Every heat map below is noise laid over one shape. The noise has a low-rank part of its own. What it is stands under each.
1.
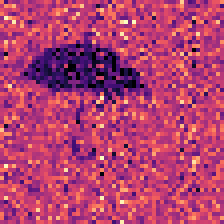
umbrella
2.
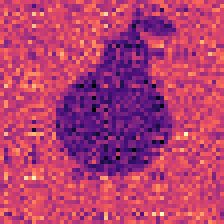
pear
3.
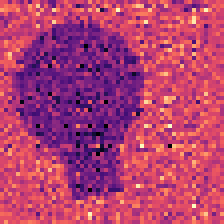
light bulb
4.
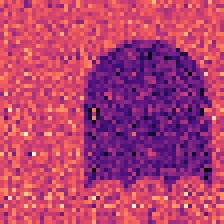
ghost
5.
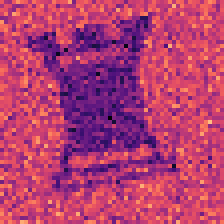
chess rook
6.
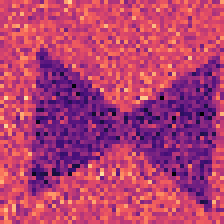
bow tie
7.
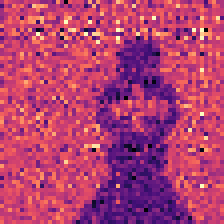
chess bishop
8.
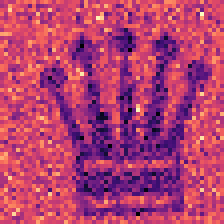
chess queen
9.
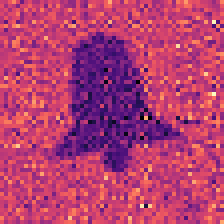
bell
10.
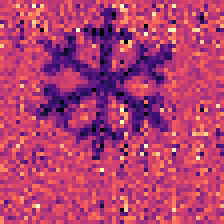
snowflake
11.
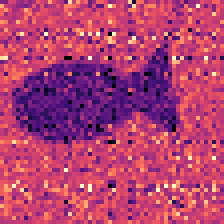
fish
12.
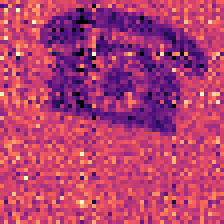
telephone
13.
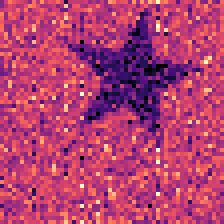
star
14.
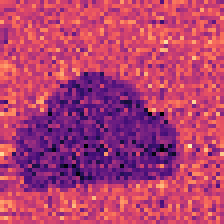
cloud
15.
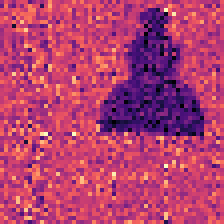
chess pawn
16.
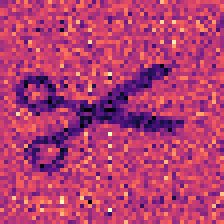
pair of scissors
